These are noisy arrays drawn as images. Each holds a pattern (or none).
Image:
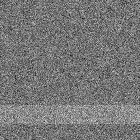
one band of rows
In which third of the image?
bottom
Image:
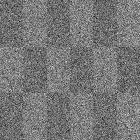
a checkerboard
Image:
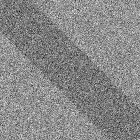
a diagonal band
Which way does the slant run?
top left to bottom right
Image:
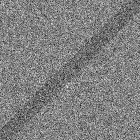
a diagonal band
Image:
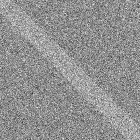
a diagonal band
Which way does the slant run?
top left to bottom right
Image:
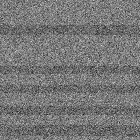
bands of rows
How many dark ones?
5
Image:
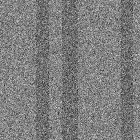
bands of columns
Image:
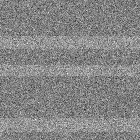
bands of rows
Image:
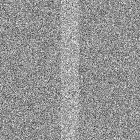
one band of columns
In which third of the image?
middle
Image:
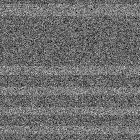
bands of rows
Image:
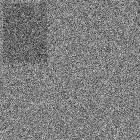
one block
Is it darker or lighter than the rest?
darker
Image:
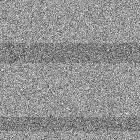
bands of rows
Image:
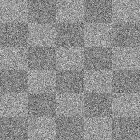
a checkerboard
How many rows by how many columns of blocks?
6 by 5
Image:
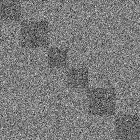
blocks along the diagonal
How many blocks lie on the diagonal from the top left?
6
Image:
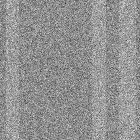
bands of columns
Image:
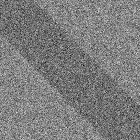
a diagonal band
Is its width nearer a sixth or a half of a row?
a half
